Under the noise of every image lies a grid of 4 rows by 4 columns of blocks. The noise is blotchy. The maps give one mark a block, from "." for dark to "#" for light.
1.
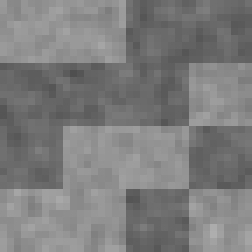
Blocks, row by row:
# # . .
. . . #
. # # .
# # . #
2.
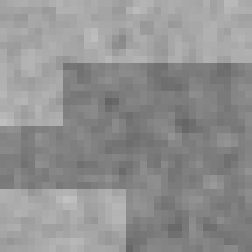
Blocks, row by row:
# # # #
# . . .
. . . .
# # . .
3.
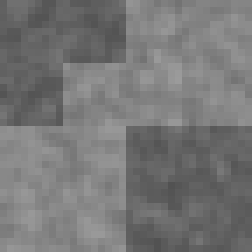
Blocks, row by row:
. . # #
. # # #
# # . .
# # . .
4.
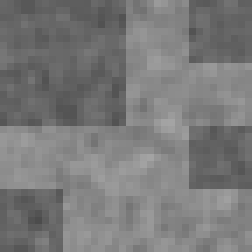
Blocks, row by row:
. . # .
. . # #
# # # .
. # # #
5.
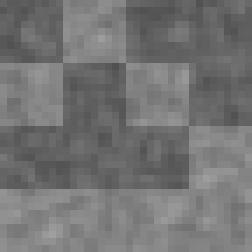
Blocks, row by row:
. # . .
# . # .
. . . #
# # # #
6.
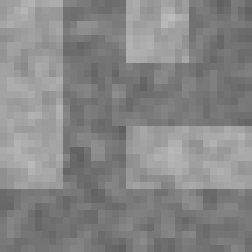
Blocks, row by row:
# . # .
# . . .
# . # #
. . . .
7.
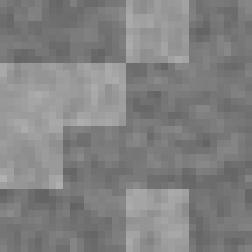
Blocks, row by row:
. . # .
# # . .
# . . .
. . # .
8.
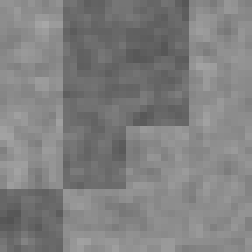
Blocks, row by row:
# . . #
# . . #
# . # #
. # # #
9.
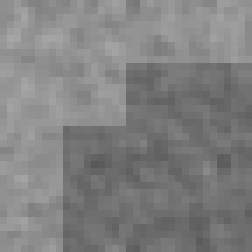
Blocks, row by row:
# # # #
# # . .
# . . .
# . . .
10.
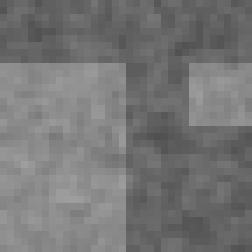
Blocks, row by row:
. . . .
# # . #
# # . .
# # . .
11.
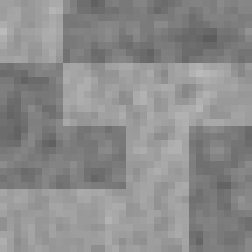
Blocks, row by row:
# . . .
. # # #
. . # .
# # # .
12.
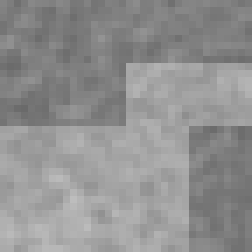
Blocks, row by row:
. . . .
. . # #
# # # .
# # # .
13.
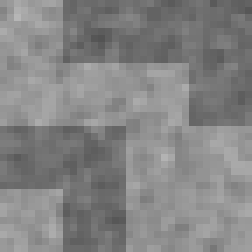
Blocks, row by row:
# . . .
# # # .
. . # #
# . # #
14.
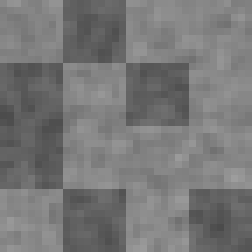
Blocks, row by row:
# . # #
. # . #
. # # #
# . # .
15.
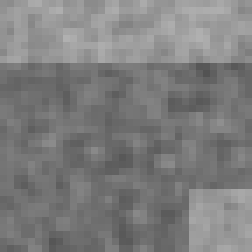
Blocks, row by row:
# # # #
. . . .
. . . .
. . . #
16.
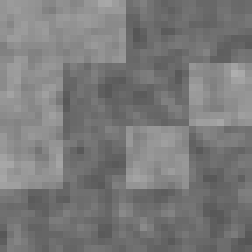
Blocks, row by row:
# # . .
# . . #
# . # .
. . . .
